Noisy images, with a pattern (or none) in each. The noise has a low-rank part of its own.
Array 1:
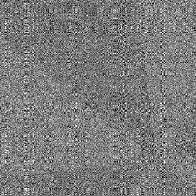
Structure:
spokes from one point
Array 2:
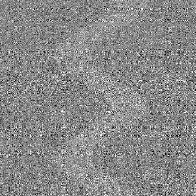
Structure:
a wavy band
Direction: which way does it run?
top to bottom
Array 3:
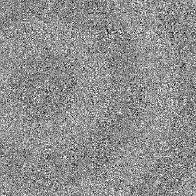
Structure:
rings round one point
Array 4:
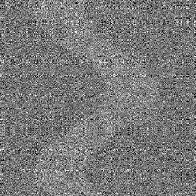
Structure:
a wavy band
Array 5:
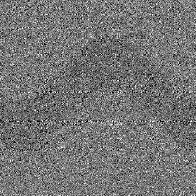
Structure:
a wavy band
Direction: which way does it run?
left to right
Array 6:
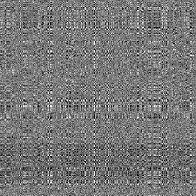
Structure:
one horizontal stripe
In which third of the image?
bottom
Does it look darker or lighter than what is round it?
darker
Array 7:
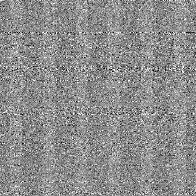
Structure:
vertical stripes
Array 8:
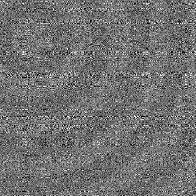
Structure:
rings round one point
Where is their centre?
top left
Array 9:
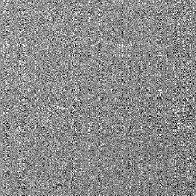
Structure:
a smooth slope
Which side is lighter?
top left
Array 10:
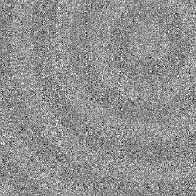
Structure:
rings round one point
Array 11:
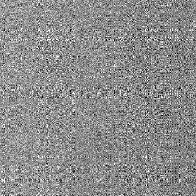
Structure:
a smooth slope
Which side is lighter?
left
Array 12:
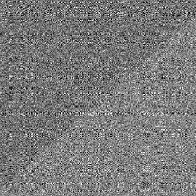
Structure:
a sharp edge
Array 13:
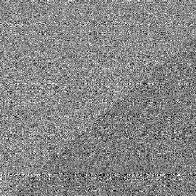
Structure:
a sharp edge
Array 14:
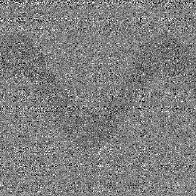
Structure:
a wavy band
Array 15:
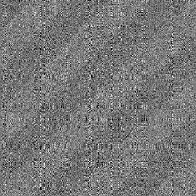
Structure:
diagonal stripes
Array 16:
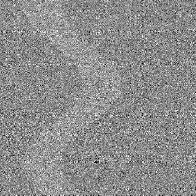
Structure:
a wavy band
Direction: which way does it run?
top to bottom
